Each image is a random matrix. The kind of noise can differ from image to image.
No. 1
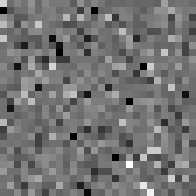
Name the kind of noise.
heavy tails
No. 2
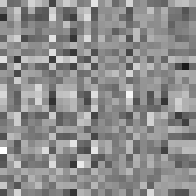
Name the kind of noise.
low rank plus noise
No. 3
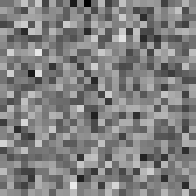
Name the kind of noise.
low rank plus noise
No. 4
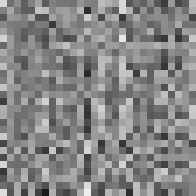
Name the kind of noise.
low rank plus noise
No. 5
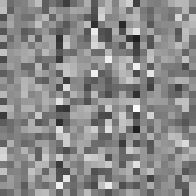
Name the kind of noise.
columns of uneven size
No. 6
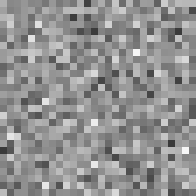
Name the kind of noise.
independent entries
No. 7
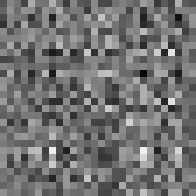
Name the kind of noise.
low rank plus noise
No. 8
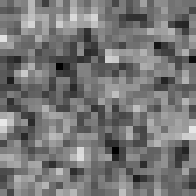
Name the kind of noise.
blotchy
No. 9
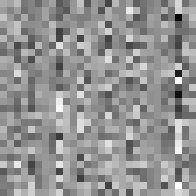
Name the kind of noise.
columns of uneven size
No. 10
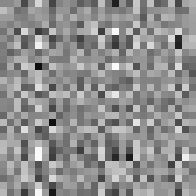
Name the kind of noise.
low rank plus noise
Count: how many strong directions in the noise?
one
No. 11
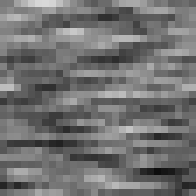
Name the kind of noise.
streaked along the rows
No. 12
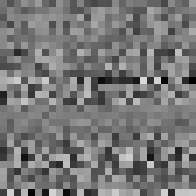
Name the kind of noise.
rows of uneven size
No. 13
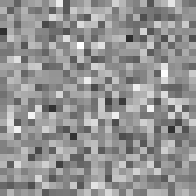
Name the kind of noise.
independent entries
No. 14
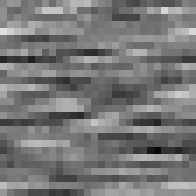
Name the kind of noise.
streaked along the rows
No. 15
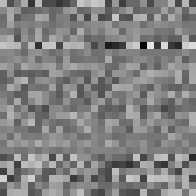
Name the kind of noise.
rows of uneven size
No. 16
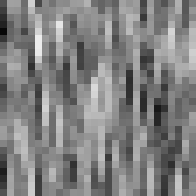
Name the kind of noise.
streaked along the columns
